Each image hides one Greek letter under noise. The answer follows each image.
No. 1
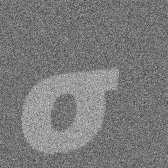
sigma
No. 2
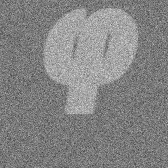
phi
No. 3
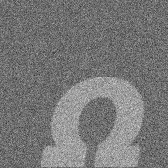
omega
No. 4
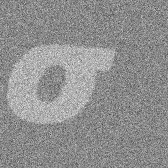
sigma
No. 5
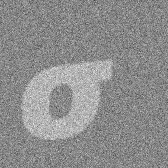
sigma
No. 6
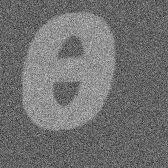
theta
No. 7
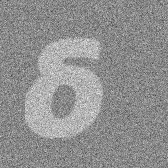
delta
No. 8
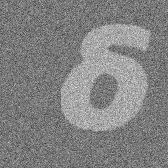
delta
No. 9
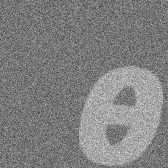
theta
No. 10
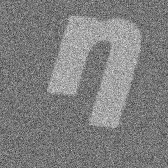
eta
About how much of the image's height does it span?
two thirds
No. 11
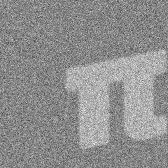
pi
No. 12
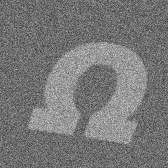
omega
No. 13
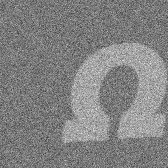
omega
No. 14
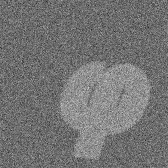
phi
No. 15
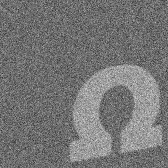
omega
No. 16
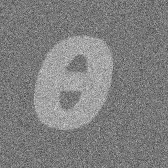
theta
